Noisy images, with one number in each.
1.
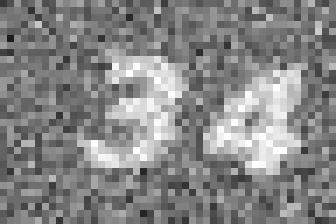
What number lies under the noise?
34
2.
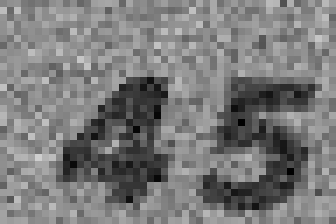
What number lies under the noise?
45
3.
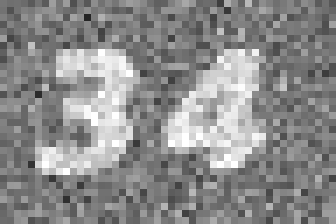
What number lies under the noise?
34
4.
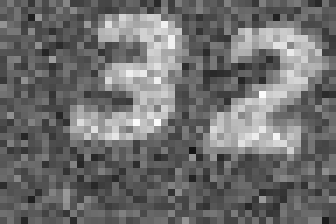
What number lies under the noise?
32
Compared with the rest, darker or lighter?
lighter
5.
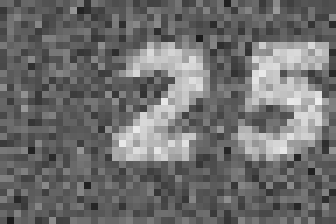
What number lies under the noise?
25
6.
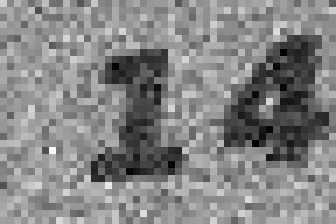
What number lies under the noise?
14
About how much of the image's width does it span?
two thirds
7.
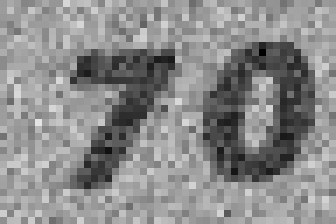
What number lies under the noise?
70
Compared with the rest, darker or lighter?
darker
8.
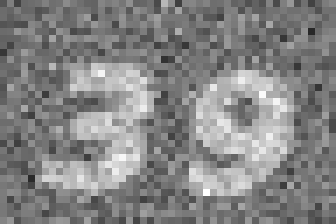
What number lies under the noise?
39
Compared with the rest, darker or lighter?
lighter
